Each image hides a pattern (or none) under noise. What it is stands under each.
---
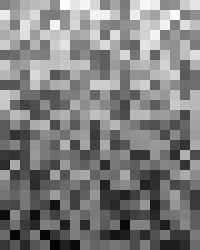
a smooth slope
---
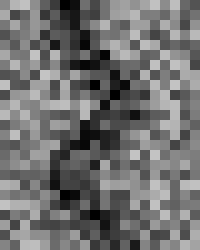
a wavy band
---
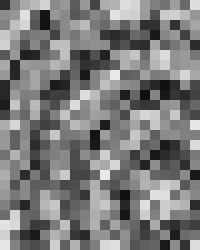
rings round one point
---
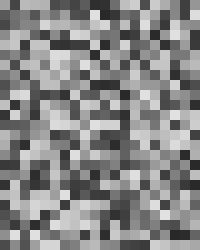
only noise
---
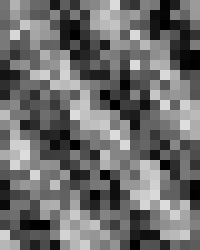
diagonal stripes
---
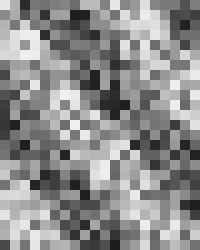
diagonal stripes
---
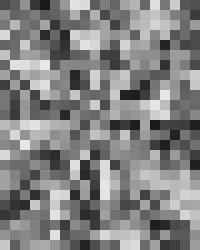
spokes from one point
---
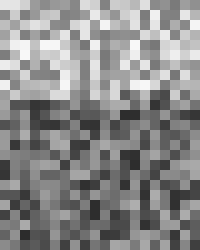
a sharp edge
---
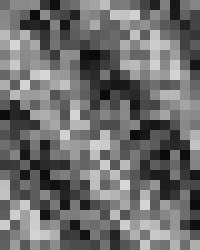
diagonal stripes
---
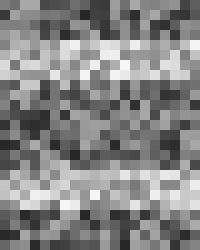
horizontal stripes
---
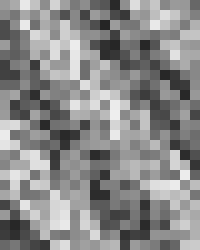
diagonal stripes
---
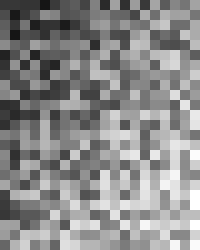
a smooth slope
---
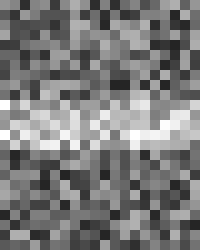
one horizontal stripe
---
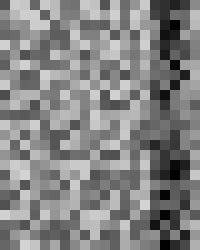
one vertical stripe
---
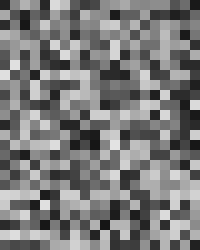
only noise
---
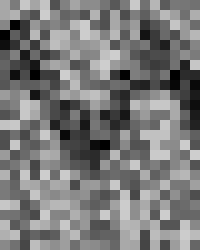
a wavy band
